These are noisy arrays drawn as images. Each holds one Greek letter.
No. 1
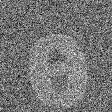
theta
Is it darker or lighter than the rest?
lighter
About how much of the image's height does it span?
two thirds
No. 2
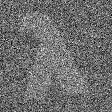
lambda
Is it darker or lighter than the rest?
lighter
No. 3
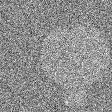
phi
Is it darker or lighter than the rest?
lighter
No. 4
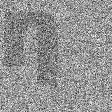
eta
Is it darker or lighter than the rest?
darker
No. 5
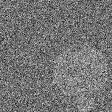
phi
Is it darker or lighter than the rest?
lighter
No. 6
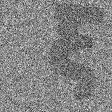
xi
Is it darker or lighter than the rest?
darker
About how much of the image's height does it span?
nearly all
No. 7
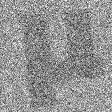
mu
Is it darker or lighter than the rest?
darker
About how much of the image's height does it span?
nearly all
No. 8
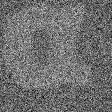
alpha
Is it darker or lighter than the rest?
lighter
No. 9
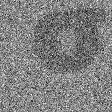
sigma
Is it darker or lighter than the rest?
darker
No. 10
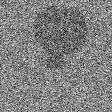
phi
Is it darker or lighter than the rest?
darker
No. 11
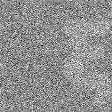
xi
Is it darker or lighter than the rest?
lighter
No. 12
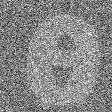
theta
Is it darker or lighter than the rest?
lighter
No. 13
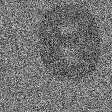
theta
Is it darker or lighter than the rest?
darker
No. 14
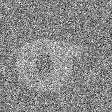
sigma
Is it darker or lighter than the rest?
lighter
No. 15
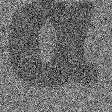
alpha
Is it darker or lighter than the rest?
darker
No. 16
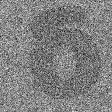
delta
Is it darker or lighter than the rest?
darker
